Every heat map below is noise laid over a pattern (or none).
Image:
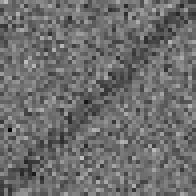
a diagonal band
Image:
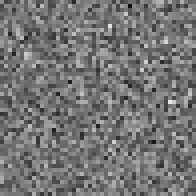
only noise
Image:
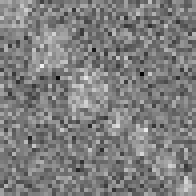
blocks along the diagonal
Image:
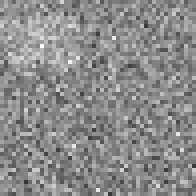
one block
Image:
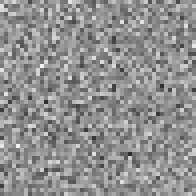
only noise
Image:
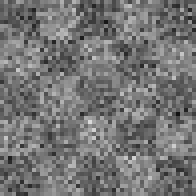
a checkerboard
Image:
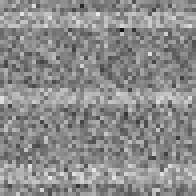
bands of rows
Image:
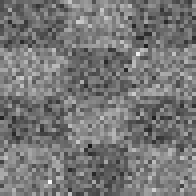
a checkerboard
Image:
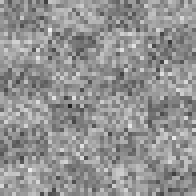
a checkerboard
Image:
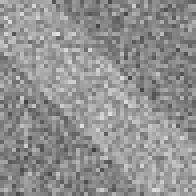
a diagonal band
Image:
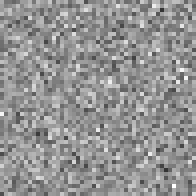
only noise
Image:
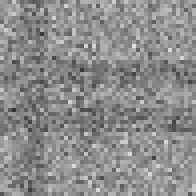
bands of rows crossing bands of columns
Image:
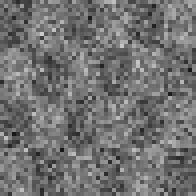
a checkerboard
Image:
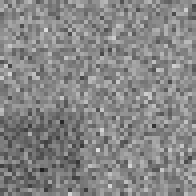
one block
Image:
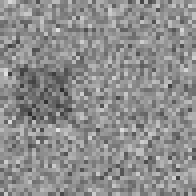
one block
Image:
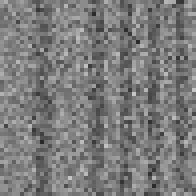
bands of columns
